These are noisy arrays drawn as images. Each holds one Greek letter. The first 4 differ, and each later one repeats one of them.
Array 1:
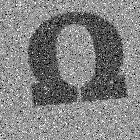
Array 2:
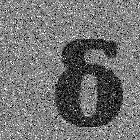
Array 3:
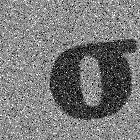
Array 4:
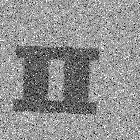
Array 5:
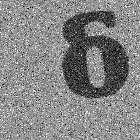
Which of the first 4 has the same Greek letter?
2
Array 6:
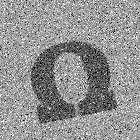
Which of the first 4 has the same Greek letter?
1
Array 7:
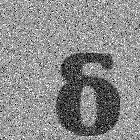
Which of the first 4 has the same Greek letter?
2
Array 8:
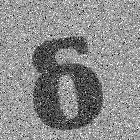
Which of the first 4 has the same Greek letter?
2
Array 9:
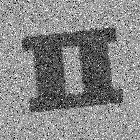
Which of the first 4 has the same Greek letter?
4
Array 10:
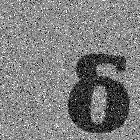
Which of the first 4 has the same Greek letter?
2
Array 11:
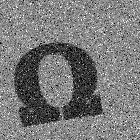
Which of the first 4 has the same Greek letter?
1
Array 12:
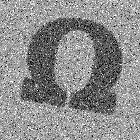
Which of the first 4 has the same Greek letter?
1
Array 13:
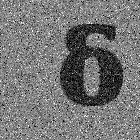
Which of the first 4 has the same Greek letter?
2
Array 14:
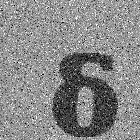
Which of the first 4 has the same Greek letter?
2
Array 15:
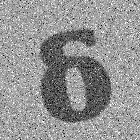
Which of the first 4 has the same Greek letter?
2
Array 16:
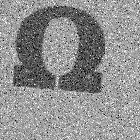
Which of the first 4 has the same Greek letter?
1
